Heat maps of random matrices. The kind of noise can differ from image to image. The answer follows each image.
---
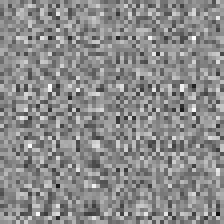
low rank plus noise
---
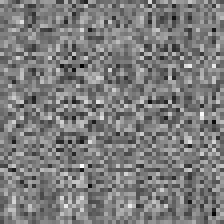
low rank plus noise
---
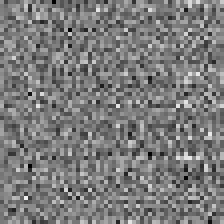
low rank plus noise
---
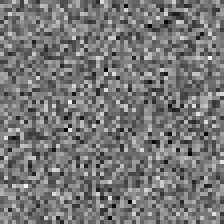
independent entries
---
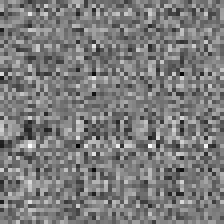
low rank plus noise
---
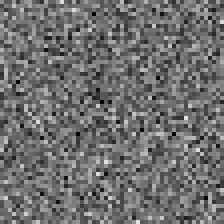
independent entries
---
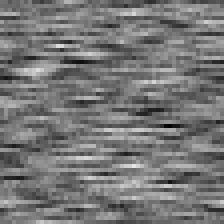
streaked along the rows
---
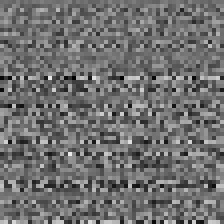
rows of uneven size
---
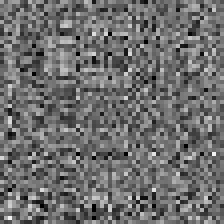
low rank plus noise
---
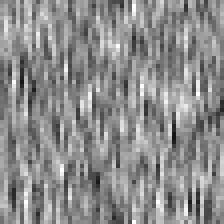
streaked along the columns
